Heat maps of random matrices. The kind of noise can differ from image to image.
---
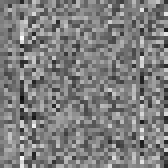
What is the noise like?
columns of uneven size
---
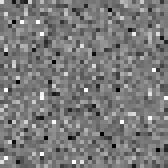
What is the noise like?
heavy tails
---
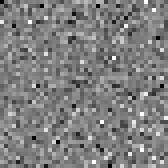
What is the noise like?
heavy tails
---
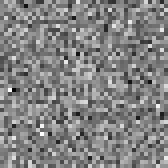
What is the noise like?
independent entries
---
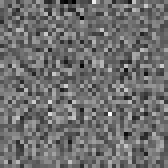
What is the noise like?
low rank plus noise
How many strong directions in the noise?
five to eight
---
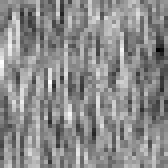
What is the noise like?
streaked along the columns
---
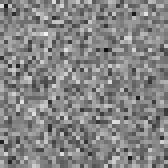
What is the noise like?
independent entries
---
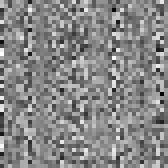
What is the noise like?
columns of uneven size
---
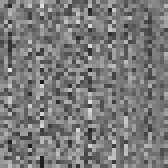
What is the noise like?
columns of uneven size
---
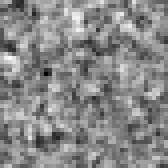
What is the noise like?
blotchy
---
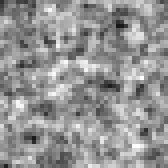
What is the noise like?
blotchy
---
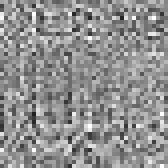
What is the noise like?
low rank plus noise
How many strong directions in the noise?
two
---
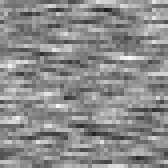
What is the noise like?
streaked along the rows
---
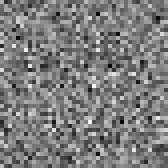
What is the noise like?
low rank plus noise
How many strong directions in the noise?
five to eight
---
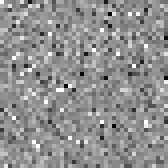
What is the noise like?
heavy tails
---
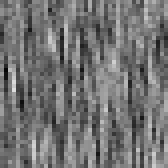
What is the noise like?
streaked along the columns
